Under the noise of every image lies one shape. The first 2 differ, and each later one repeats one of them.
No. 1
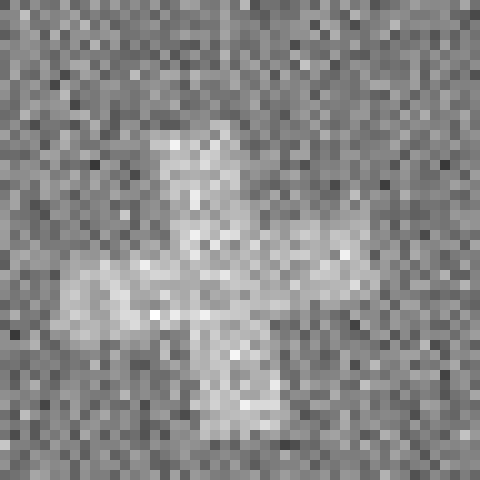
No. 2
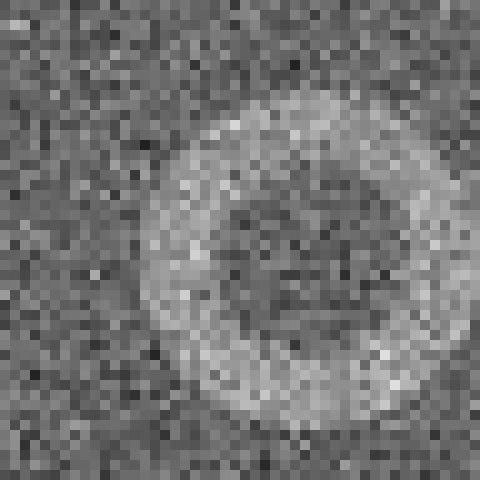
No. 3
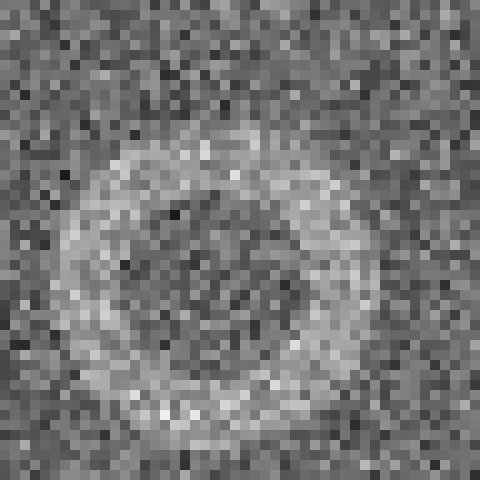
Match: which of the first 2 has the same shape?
2
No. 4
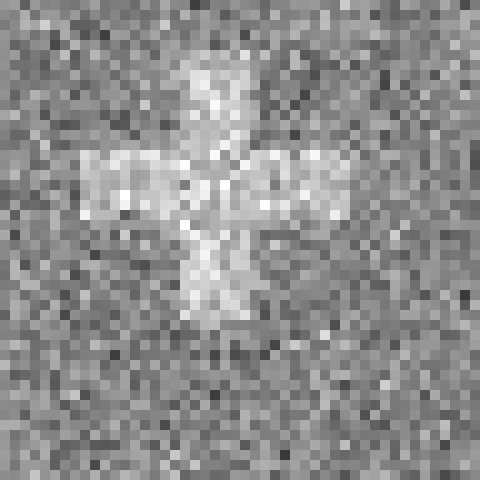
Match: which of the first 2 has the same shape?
1
